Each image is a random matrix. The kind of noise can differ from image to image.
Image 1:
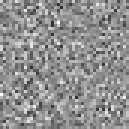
low rank plus noise
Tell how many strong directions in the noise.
two
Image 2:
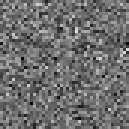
independent entries
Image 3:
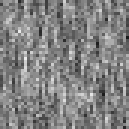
streaked along the columns
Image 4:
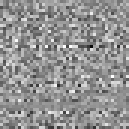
rows of uneven size
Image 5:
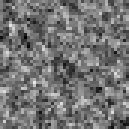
blotchy
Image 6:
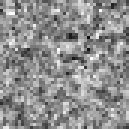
blotchy
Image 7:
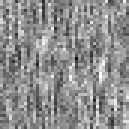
streaked along the columns
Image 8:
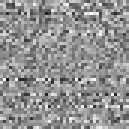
rows of uneven size
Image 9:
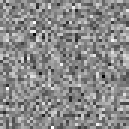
low rank plus noise
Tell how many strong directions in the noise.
one
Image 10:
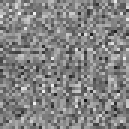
low rank plus noise
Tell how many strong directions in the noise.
five to eight
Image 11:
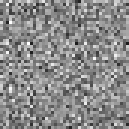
low rank plus noise
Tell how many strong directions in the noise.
two
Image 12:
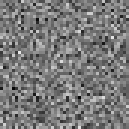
low rank plus noise
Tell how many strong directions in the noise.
two
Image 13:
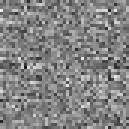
low rank plus noise
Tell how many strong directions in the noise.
one
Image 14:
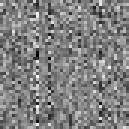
columns of uneven size
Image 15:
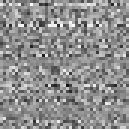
rows of uneven size
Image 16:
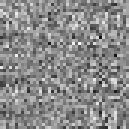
low rank plus noise
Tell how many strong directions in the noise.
three or four
